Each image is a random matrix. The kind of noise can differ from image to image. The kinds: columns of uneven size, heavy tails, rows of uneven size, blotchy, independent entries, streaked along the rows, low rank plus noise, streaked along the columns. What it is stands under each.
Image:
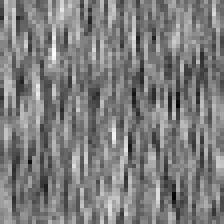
streaked along the columns
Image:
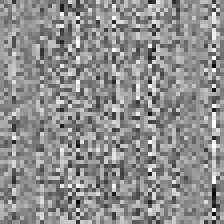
columns of uneven size
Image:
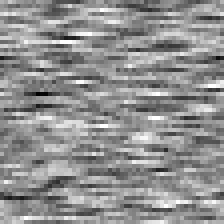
streaked along the rows
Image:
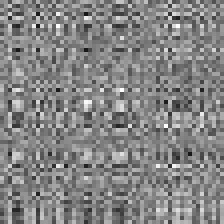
low rank plus noise
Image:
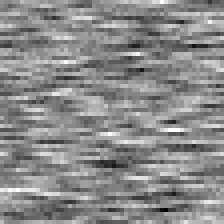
streaked along the rows
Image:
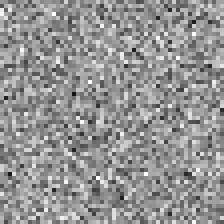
independent entries
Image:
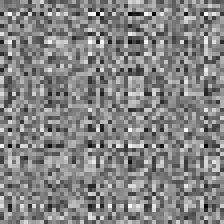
low rank plus noise
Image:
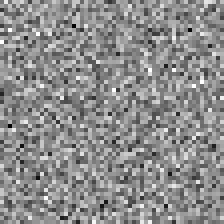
independent entries
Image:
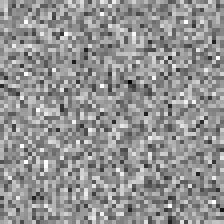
independent entries
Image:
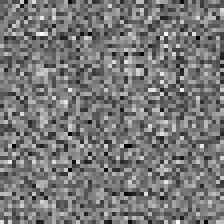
low rank plus noise
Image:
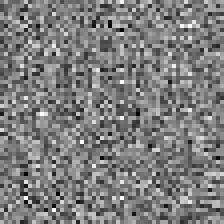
low rank plus noise
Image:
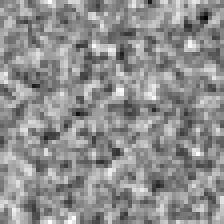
blotchy
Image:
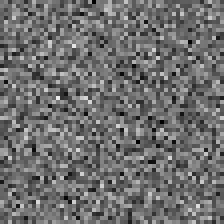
independent entries
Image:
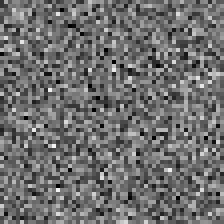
independent entries
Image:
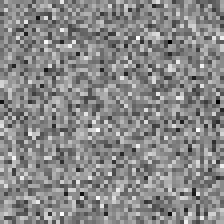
independent entries
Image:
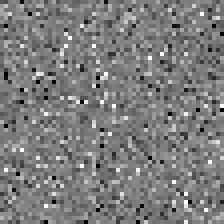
heavy tails
